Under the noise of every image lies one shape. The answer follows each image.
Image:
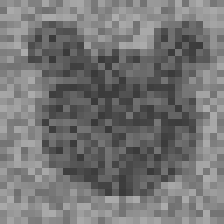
bear's head
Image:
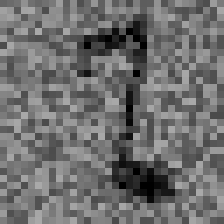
musical note
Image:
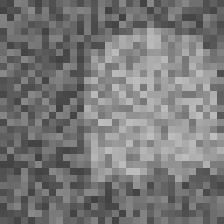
ghost
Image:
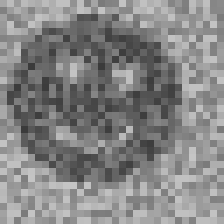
smiling face
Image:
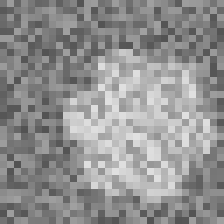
flower
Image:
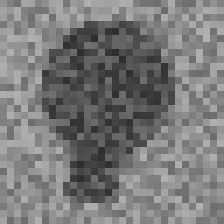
light bulb
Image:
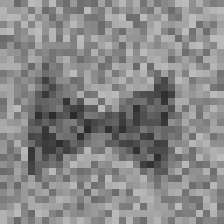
bow tie
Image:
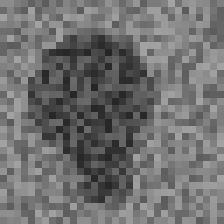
light bulb
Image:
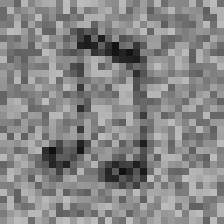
pair of musical notes
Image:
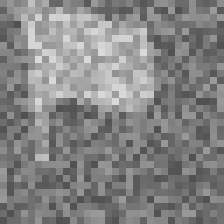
flag
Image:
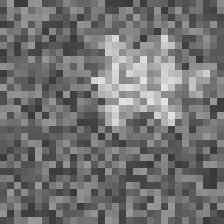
turtle
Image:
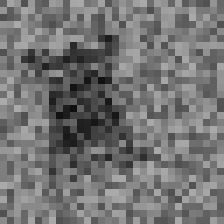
chess rook
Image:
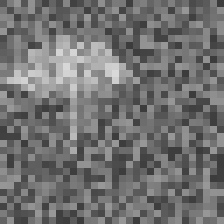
umbrella
